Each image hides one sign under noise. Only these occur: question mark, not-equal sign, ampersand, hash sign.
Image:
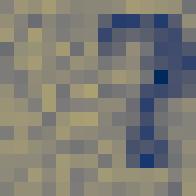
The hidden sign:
question mark
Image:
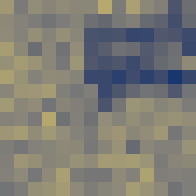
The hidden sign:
not-equal sign
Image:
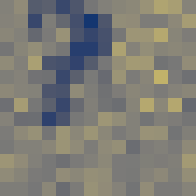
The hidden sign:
question mark
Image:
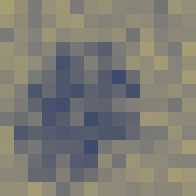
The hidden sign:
hash sign
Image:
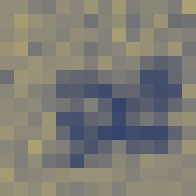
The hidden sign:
not-equal sign
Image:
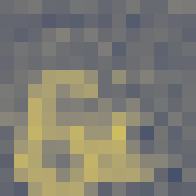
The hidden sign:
ampersand
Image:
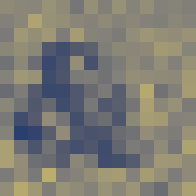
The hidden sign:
ampersand
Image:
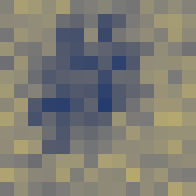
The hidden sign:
hash sign
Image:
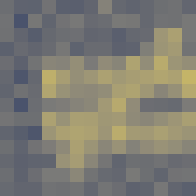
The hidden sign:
not-equal sign
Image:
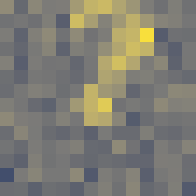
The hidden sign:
question mark
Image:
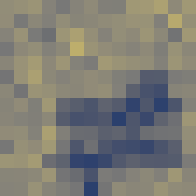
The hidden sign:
not-equal sign
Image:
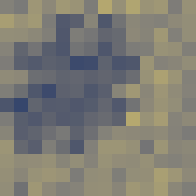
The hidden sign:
hash sign
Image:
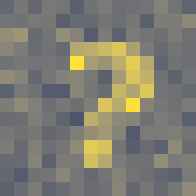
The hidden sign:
question mark
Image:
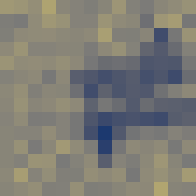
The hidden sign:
not-equal sign
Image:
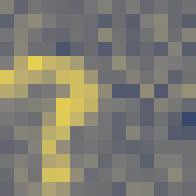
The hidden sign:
question mark
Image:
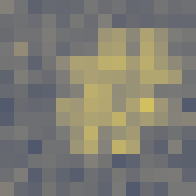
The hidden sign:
hash sign
